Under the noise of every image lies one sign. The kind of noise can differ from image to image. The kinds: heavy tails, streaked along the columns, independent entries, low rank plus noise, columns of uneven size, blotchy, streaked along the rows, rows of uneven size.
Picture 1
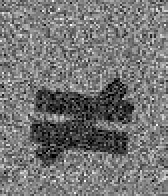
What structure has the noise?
low rank plus noise
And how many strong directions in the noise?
three or four
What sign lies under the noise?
not-equal sign
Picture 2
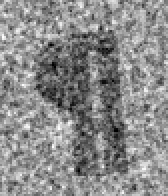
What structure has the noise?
blotchy
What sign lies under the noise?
pilcrow
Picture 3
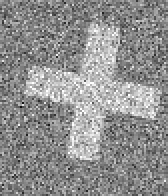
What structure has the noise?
independent entries
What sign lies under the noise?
plus sign
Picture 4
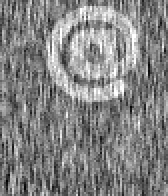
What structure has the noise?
streaked along the columns
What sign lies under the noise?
at sign
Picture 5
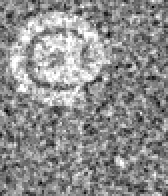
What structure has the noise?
blotchy
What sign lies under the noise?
at sign
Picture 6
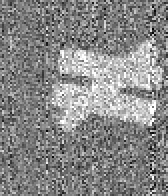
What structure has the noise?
columns of uneven size
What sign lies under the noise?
not-equal sign
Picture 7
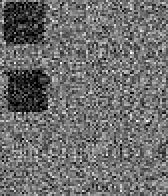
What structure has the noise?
low rank plus noise
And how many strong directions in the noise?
three or four
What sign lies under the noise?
colon
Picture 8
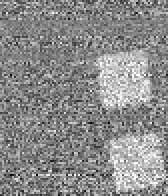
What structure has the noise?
rows of uneven size
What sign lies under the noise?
colon
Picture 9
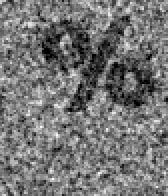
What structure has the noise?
blotchy
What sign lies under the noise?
percent sign
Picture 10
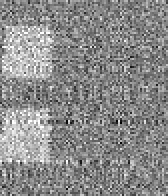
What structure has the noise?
low rank plus noise
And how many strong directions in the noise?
two
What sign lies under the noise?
colon
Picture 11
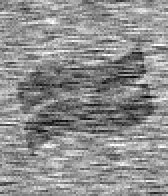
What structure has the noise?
streaked along the rows
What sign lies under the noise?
approximately sign
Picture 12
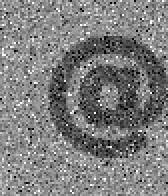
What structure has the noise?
heavy tails
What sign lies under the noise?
at sign
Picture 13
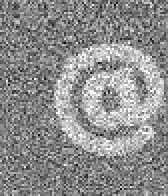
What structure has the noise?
low rank plus noise
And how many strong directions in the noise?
three or four
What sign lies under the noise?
at sign
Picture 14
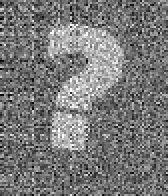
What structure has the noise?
low rank plus noise
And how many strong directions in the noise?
two
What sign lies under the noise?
question mark
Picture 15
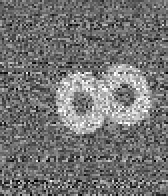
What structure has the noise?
rows of uneven size
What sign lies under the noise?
infinity sign
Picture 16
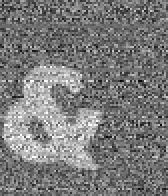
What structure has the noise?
rows of uneven size
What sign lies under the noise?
ampersand
